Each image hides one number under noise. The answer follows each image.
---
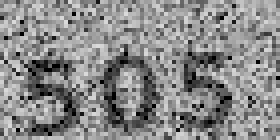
505
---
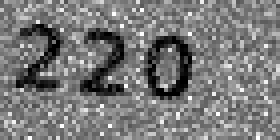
220
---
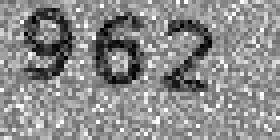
962
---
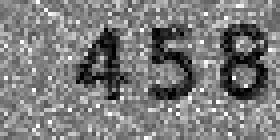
458
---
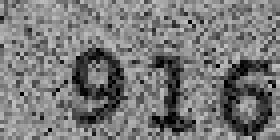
916
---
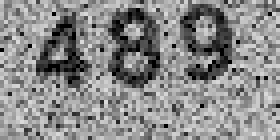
489
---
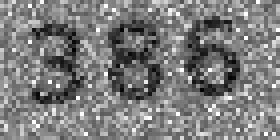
386
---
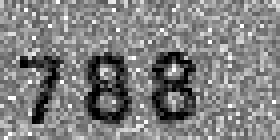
788
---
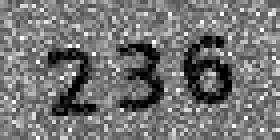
236
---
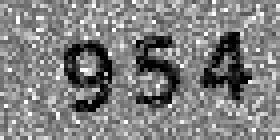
954
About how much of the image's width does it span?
two thirds
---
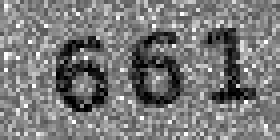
661
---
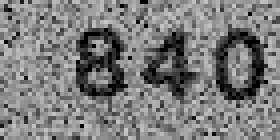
840
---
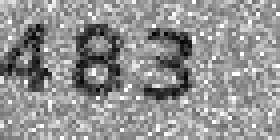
483
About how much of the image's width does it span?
two thirds
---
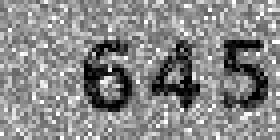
645
